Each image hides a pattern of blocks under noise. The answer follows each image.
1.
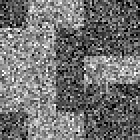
top and bottom mirror each other
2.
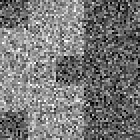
top and bottom mirror each other
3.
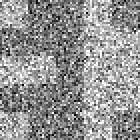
top and bottom mirror each other
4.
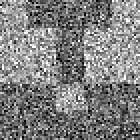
left and right mirror each other
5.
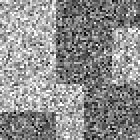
no symmetry
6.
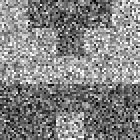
left and right mirror each other
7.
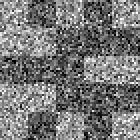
top and bottom mirror each other
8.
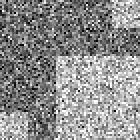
mirrored about the diagonal from the top left
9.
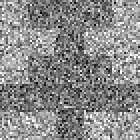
left and right mirror each other
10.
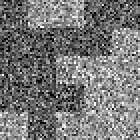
no symmetry
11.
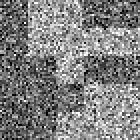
no symmetry
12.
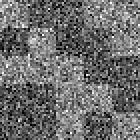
mirrored about the diagonal from the bottom left
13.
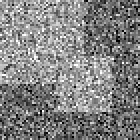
mirrored about the diagonal from the top left
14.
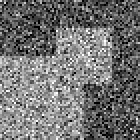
mirrored about the diagonal from the bottom left
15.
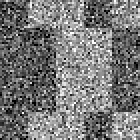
top and bottom mirror each other
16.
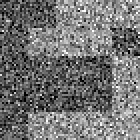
no symmetry
